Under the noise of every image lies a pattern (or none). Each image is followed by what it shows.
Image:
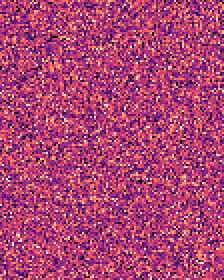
only noise
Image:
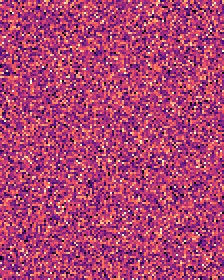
only noise
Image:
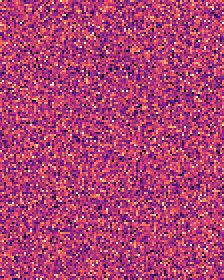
only noise
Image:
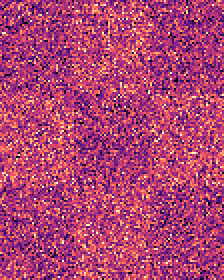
a checkerboard
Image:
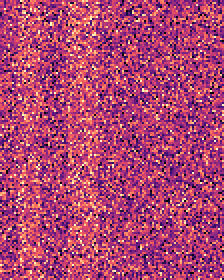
bands of columns
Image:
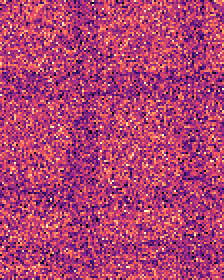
bands of rows crossing bands of columns
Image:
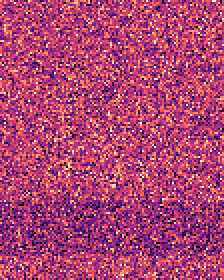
one band of rows
